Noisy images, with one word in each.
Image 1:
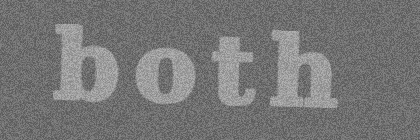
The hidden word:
both
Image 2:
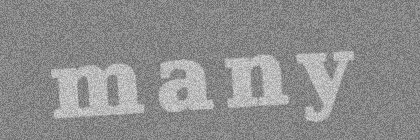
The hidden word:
many
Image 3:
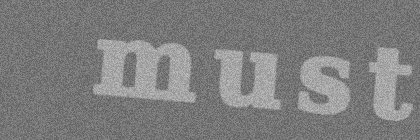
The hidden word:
must
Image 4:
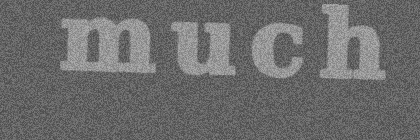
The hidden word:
much
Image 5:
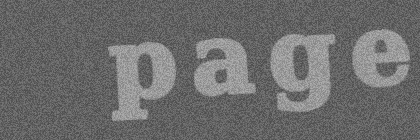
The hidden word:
page
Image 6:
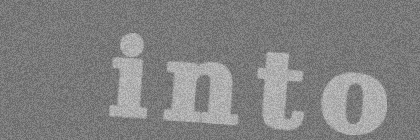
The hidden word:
into
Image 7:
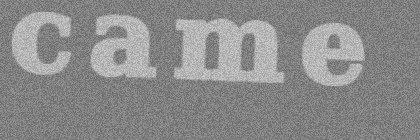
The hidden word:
came
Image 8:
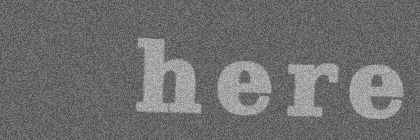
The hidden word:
here
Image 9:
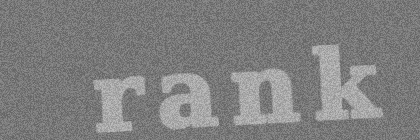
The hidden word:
rank
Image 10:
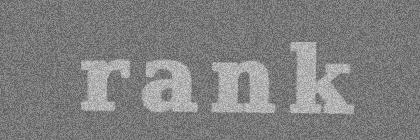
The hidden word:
rank
